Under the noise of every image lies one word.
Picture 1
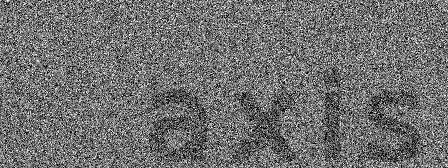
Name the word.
axis
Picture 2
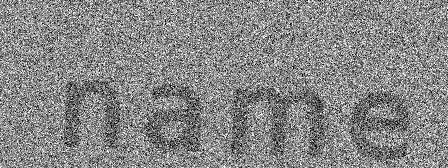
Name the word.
name
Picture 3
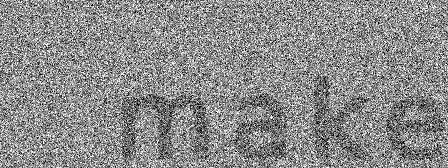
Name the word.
make
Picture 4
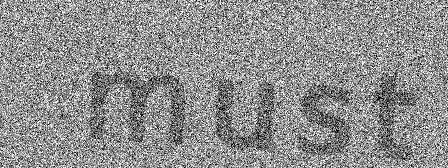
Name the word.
must
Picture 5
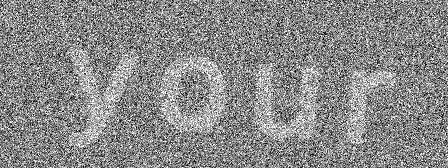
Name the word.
your
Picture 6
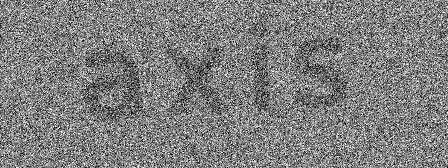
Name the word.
axis
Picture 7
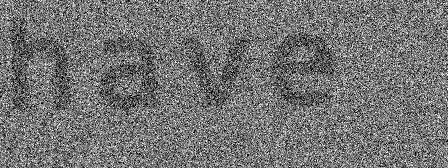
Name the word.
have
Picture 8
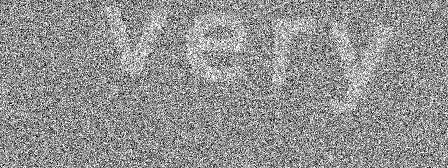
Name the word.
very
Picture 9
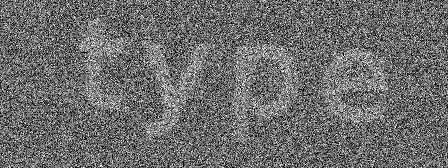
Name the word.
type
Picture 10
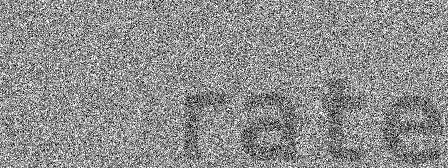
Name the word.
rate
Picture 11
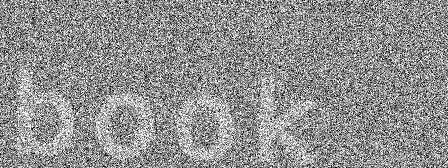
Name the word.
book
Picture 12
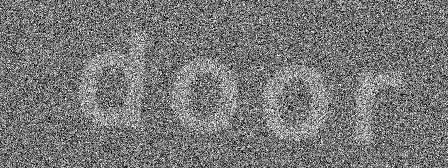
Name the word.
door
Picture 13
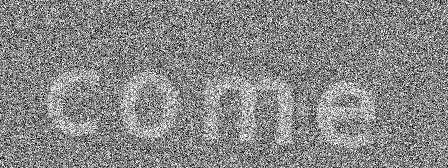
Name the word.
come
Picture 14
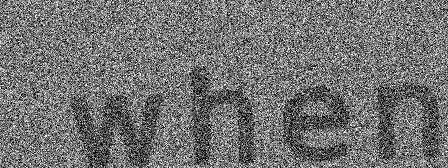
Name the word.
when
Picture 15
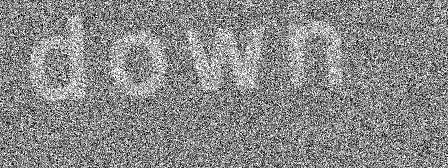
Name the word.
down
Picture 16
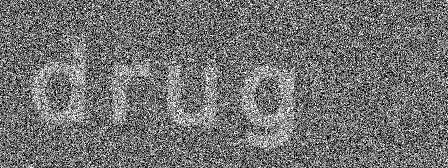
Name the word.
drug
